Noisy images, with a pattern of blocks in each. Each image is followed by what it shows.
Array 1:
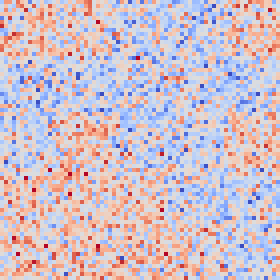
no symmetry
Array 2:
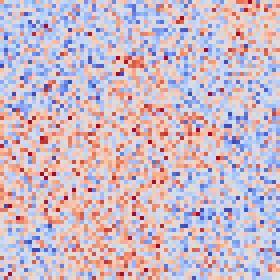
mirrored about the diagonal from the bottom left
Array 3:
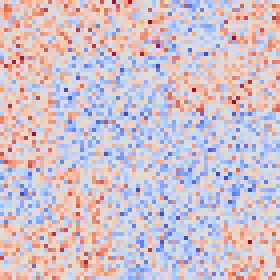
mirrored about the diagonal from the top left
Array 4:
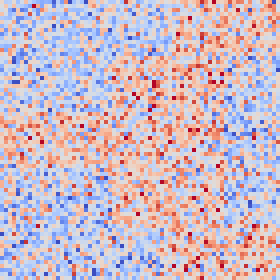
top and bottom mirror each other
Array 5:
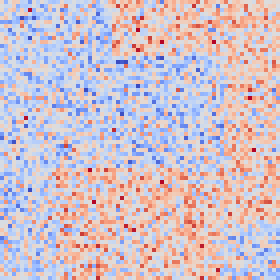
no symmetry
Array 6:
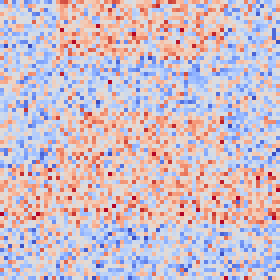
left and right mirror each other
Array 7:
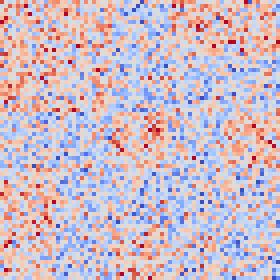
mirrored about the diagonal from the top left
